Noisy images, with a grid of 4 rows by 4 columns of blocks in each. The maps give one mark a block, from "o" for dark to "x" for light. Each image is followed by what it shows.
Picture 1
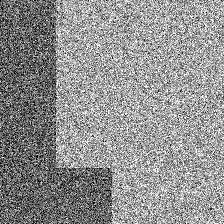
o x x x
o x x x
o x x x
o o x x
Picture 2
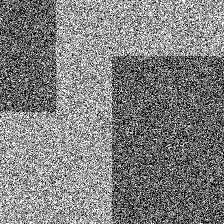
o x x x
o x o o
x x o o
x x o o
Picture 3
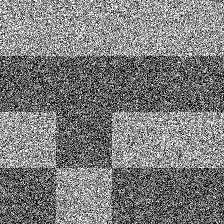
x x x x
o o o o
x o x x
o x o o
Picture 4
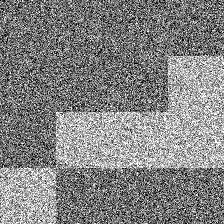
o o o o
o o o x
o x x x
x o o o
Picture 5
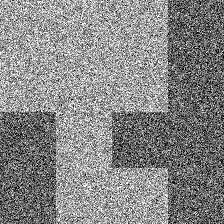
x x x o
x x x o
o x o o
o x x o
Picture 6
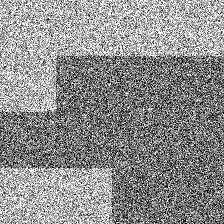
x x x x
x o o o
o o o o
x x o o
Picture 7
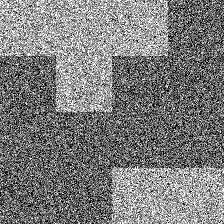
x x x o
o x o o
o o o o
o o x x
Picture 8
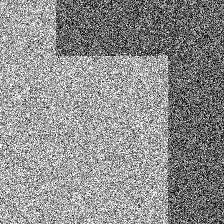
x o o o
x x x o
x x x o
x x x o
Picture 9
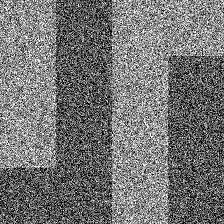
x o x x
x o x o
x o x o
o o x o
